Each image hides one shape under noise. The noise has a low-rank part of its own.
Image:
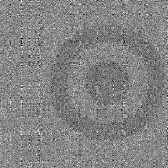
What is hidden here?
dark bullseye
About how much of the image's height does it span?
two thirds
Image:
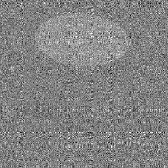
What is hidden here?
light ellipse
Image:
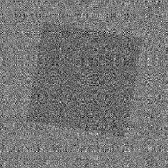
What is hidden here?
dark square
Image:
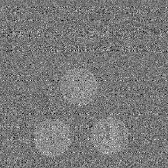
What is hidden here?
light three dots
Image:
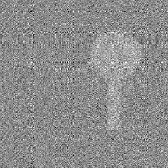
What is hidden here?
light lollipop
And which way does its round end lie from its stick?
up
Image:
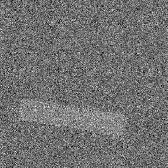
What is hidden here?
light bar
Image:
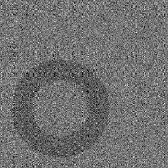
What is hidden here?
dark ring
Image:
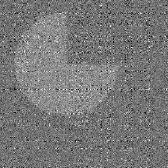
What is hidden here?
light disc with a wedge cut out
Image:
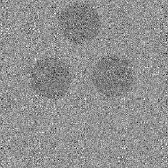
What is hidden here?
dark three dots
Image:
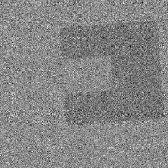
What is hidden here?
dark square with a notch
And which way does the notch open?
left
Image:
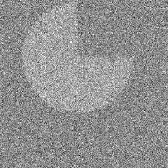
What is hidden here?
light disc with a wedge cut out
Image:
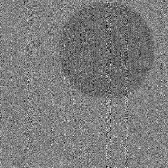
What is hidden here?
dark disc
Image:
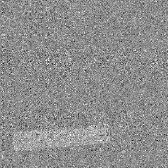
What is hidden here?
light bar
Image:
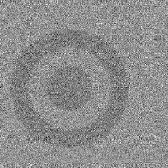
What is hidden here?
dark bullseye
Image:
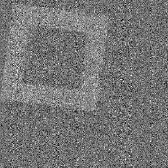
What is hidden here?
light square frame
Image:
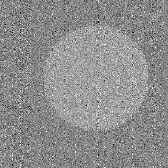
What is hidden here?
light disc
